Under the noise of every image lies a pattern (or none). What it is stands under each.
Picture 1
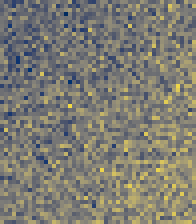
a smooth slope
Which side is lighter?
bottom right
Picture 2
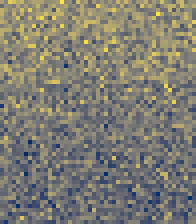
a smooth slope
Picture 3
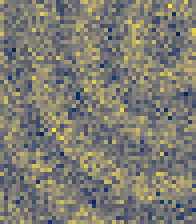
rings round one point
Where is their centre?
top right
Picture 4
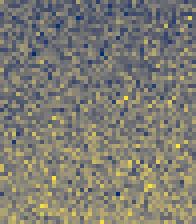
a smooth slope
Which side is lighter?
bottom
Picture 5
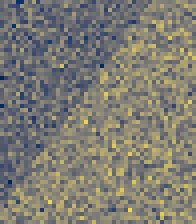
a sharp edge
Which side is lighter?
bottom right
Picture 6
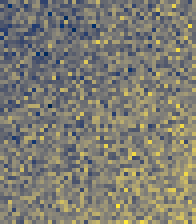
a smooth slope
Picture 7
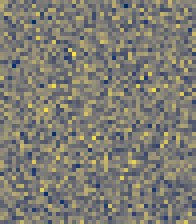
only noise
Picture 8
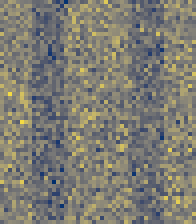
vertical stripes
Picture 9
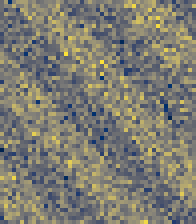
diagonal stripes
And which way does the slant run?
top left to bottom right
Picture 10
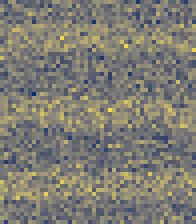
horizontal stripes
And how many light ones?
3
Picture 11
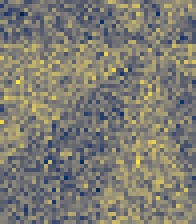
spokes from one point
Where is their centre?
top right
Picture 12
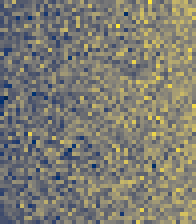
a smooth slope
